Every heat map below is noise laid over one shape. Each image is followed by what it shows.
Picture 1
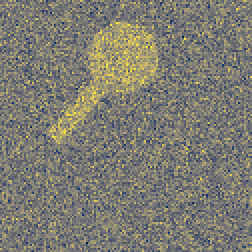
lollipop
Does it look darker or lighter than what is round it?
lighter
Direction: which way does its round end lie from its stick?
up and right
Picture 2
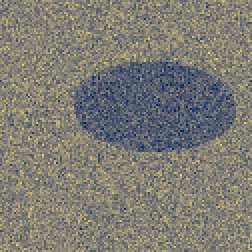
ellipse
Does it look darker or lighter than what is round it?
darker
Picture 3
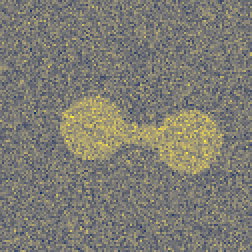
dumbbell
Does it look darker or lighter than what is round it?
lighter
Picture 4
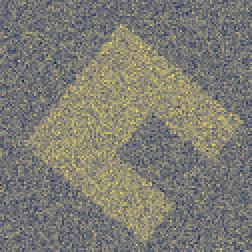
square with a notch
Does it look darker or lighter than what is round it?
lighter
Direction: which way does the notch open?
down and right
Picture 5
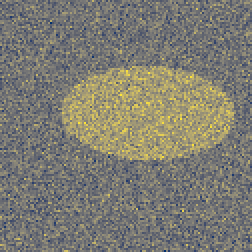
ellipse
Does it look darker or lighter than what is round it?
lighter
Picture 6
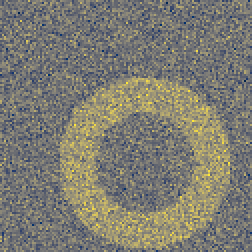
ring
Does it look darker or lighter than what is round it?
lighter
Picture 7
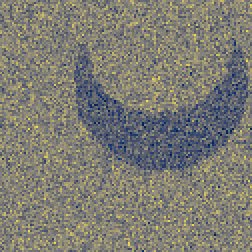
crescent
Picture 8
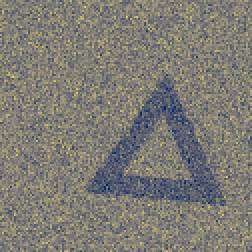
triangle frame
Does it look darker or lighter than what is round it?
darker
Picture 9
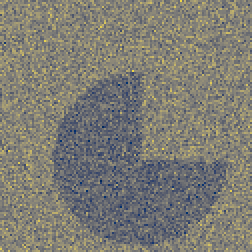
disc with a wedge cut out
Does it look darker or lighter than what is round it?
darker
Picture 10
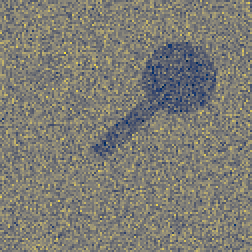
lollipop
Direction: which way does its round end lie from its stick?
up and right
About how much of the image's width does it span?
half
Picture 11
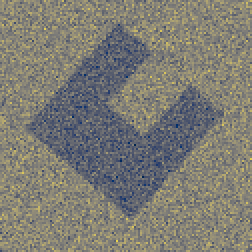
square with a notch
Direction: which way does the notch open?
up and right
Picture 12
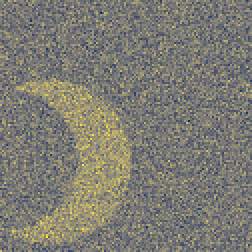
crescent
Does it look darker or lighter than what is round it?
lighter
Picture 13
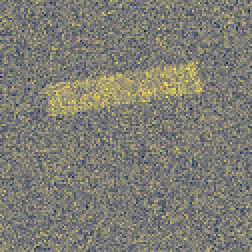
bar
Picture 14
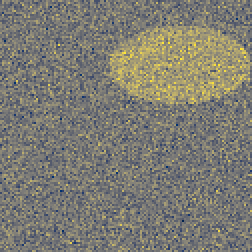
ellipse
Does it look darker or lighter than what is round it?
lighter
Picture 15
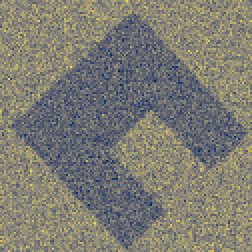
square with a notch
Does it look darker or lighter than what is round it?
darker
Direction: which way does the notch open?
down and right
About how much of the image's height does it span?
nearly all
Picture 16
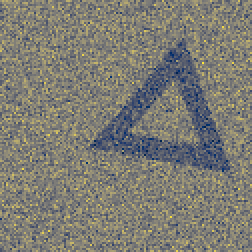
triangle frame
